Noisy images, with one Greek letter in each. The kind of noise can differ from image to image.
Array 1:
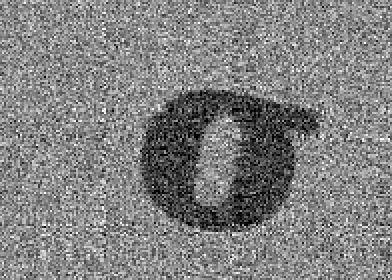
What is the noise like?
low rank plus noise
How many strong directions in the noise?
two
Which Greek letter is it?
sigma
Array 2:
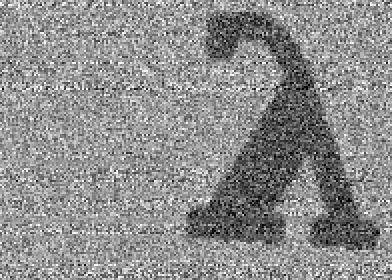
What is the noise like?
rows of uneven size
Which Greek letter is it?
lambda
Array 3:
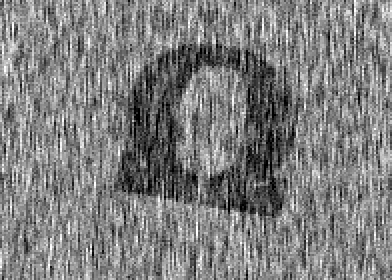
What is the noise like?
streaked along the columns
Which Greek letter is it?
omega
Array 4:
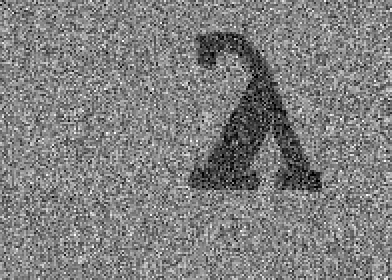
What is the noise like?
low rank plus noise
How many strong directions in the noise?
five to eight
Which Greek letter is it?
lambda
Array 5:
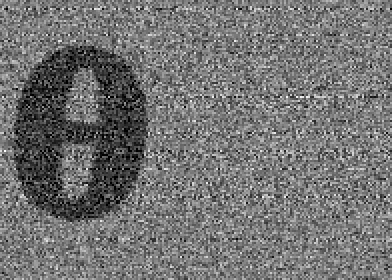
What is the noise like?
rows of uneven size
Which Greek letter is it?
theta
